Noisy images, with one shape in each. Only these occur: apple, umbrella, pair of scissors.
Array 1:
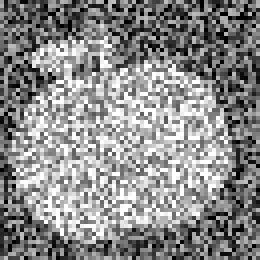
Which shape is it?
apple
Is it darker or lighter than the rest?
lighter
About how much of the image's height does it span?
nearly all
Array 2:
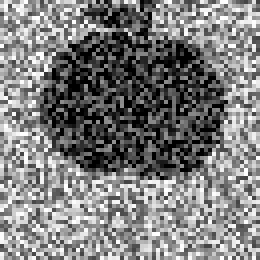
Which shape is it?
apple
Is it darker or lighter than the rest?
darker
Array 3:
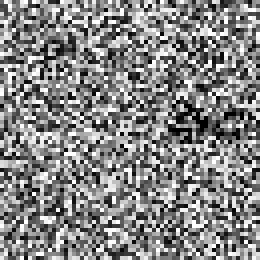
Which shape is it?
pair of scissors
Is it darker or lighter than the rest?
darker
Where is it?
middle right
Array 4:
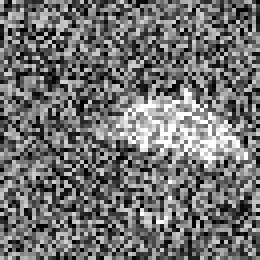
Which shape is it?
umbrella
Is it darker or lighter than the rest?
lighter
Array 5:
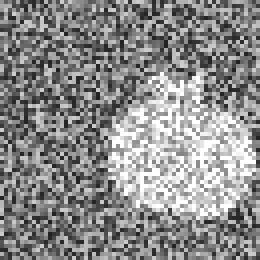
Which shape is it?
apple
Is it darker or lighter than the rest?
lighter
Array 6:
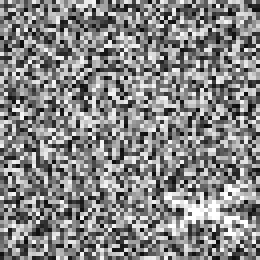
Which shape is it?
pair of scissors
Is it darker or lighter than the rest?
lighter
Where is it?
bottom right
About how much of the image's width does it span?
a third
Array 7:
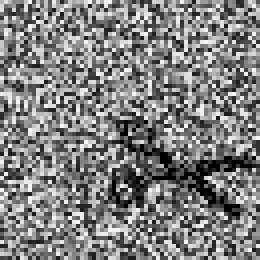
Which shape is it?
pair of scissors
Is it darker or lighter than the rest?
darker
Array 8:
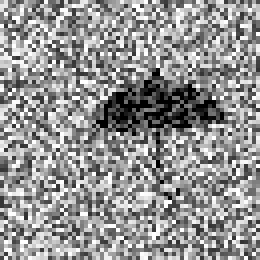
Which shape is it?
umbrella
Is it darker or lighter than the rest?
darker
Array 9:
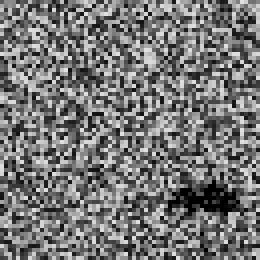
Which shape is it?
umbrella
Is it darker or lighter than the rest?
darker
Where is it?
bottom right
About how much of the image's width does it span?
a third
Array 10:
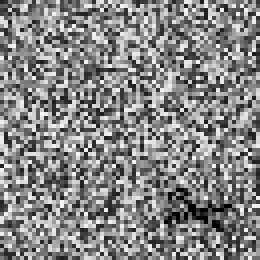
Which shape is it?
pair of scissors
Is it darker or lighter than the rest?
darker
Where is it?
bottom right
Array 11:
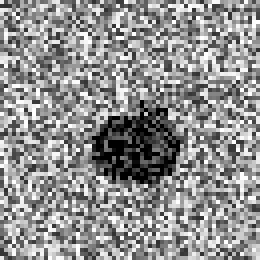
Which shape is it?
apple
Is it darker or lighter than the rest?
darker
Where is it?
centre
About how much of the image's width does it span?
a third
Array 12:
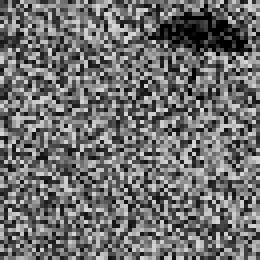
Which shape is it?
umbrella
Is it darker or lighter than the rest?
darker
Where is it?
top right
